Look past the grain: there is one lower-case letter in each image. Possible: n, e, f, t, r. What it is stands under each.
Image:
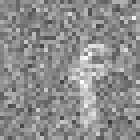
f
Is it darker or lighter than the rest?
lighter
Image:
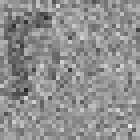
r
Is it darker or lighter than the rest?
darker
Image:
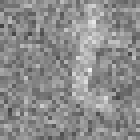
t
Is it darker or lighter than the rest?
lighter
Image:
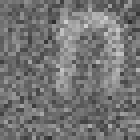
n
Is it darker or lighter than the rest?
lighter
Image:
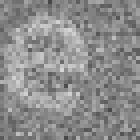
e
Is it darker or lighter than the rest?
lighter
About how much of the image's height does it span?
two thirds
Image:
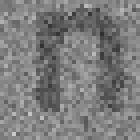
n
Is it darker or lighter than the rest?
darker
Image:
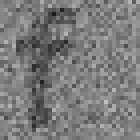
f
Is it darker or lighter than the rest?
darker
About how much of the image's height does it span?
nearly all
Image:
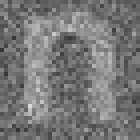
n
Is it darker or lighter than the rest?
lighter
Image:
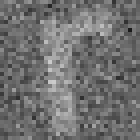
r
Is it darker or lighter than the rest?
lighter
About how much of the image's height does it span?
nearly all
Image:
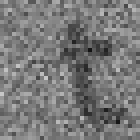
t
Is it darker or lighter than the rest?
darker
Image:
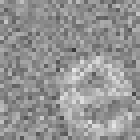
e
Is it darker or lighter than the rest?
lighter
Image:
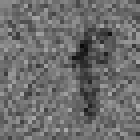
f
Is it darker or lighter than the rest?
darker
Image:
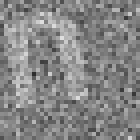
n
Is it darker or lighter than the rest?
lighter
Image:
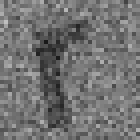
r
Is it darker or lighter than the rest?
darker
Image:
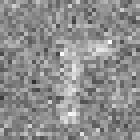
r
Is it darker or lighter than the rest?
lighter
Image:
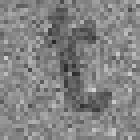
t
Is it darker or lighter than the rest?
darker
